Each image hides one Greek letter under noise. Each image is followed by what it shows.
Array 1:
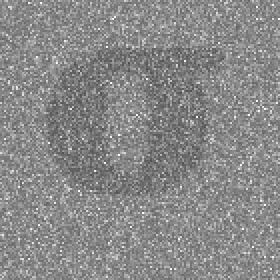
dark sigma
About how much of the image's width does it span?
two thirds
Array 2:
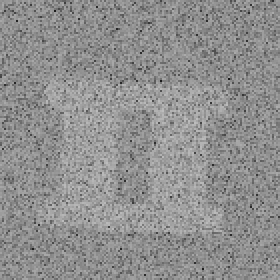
light pi
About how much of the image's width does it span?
two thirds
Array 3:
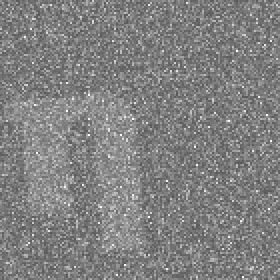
light eta
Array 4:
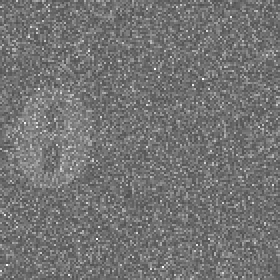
light theta, middle left
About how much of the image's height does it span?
a third
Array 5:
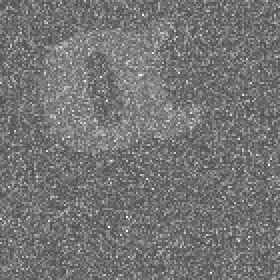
light alpha
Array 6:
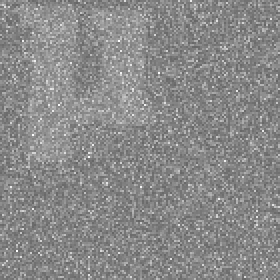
light mu
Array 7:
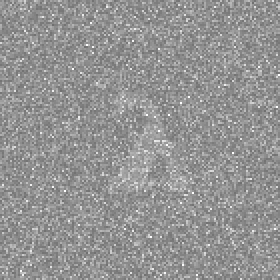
light lambda, centre
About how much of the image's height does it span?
a third
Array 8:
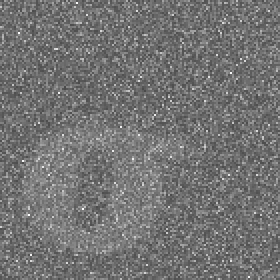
light sigma
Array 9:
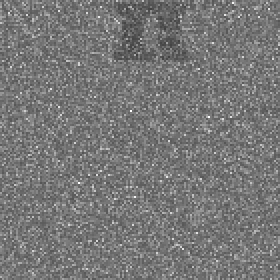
dark pi, top middle
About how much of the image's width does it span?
a quarter
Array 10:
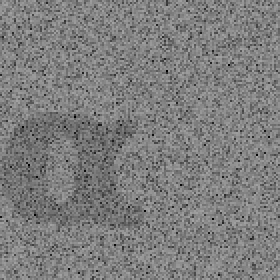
dark alpha
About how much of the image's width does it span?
half
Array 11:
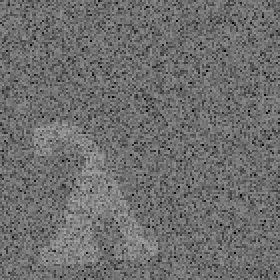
light lambda
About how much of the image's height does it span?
half
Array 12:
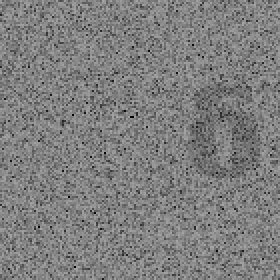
dark delta, middle right
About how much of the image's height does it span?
a third
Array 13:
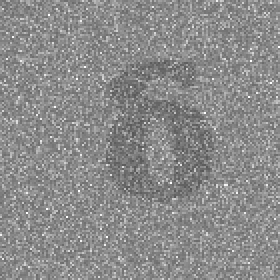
dark delta
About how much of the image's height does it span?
half
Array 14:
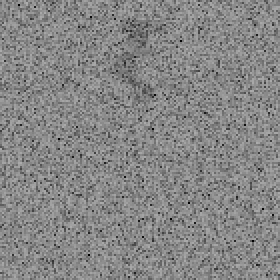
dark xi, top middle
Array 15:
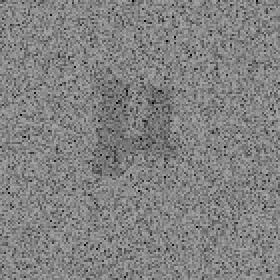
dark mu, centre
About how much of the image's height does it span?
a third
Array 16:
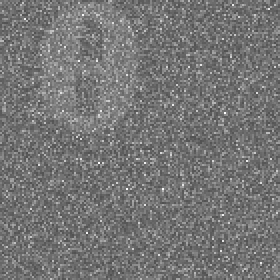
light theta
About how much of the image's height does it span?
half
